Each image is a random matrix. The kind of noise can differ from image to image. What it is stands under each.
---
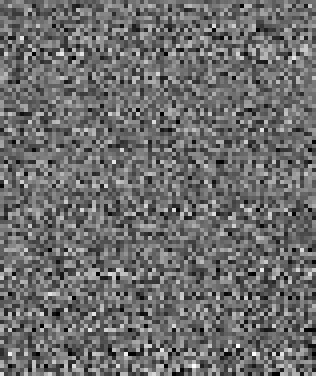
rows of uneven size
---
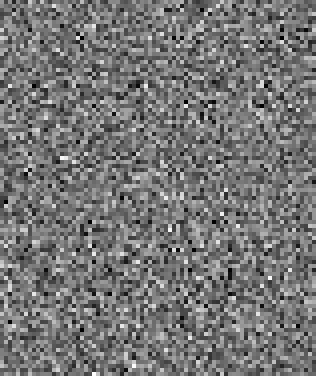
low rank plus noise
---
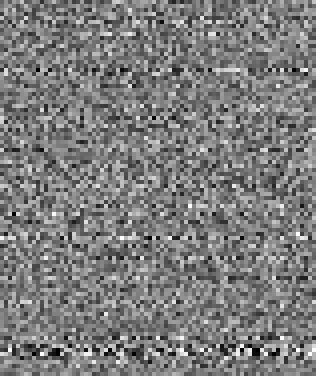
rows of uneven size
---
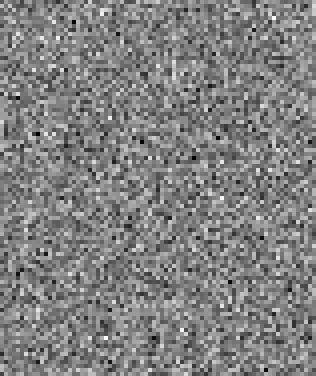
independent entries
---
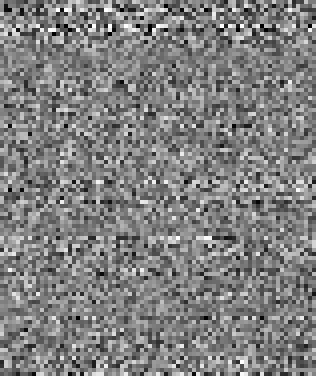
rows of uneven size
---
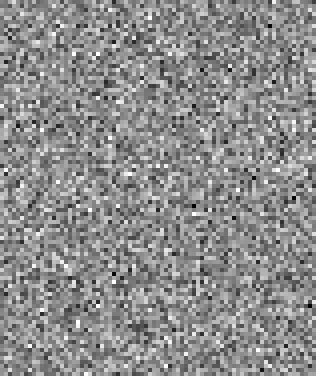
independent entries
